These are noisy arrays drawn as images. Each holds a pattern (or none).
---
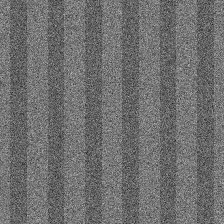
vertical stripes
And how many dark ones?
6
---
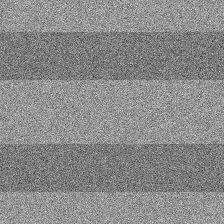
horizontal stripes
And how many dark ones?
2
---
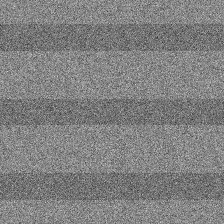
horizontal stripes
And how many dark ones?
3
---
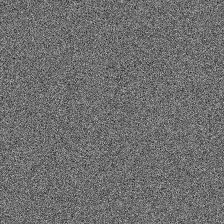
only noise
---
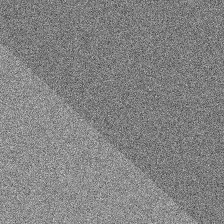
a sharp edge
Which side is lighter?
bottom left
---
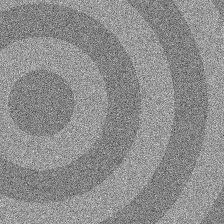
rings round one point
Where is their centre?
middle left
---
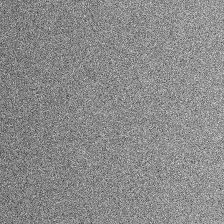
a smooth slope
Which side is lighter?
right
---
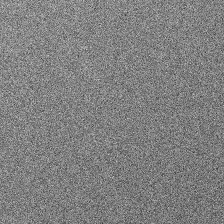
a smooth slope
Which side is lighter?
top left
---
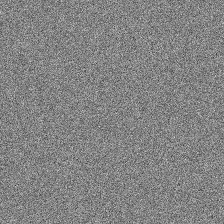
only noise
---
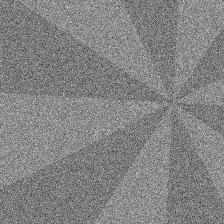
spokes from one point
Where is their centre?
middle right
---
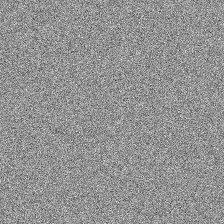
only noise
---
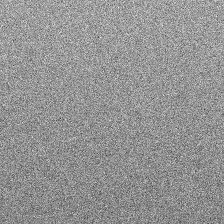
a smooth slope
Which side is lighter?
top
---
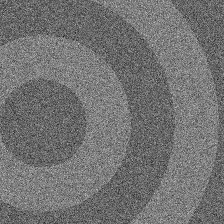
rings round one point
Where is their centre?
middle left
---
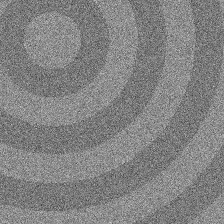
rings round one point
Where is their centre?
top left
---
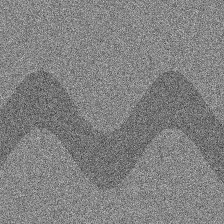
a wavy band
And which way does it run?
left to right
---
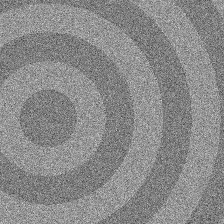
rings round one point
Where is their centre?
middle left
